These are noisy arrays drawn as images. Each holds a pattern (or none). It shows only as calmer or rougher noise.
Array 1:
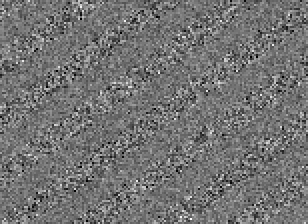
diagonal stripes
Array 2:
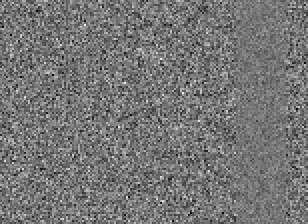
one vertical stripe
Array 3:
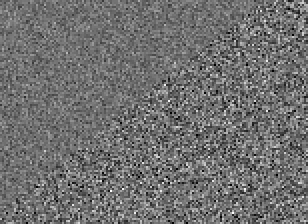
a sharp edge
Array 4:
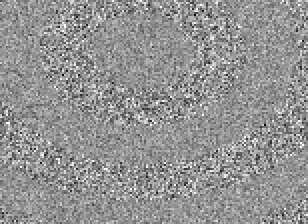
rings round one point
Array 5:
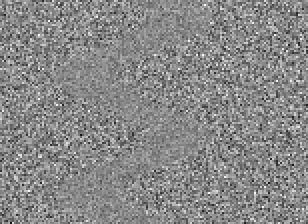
a wavy band
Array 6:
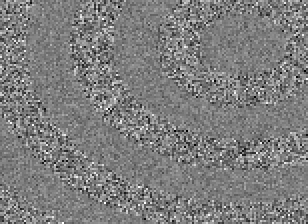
rings round one point
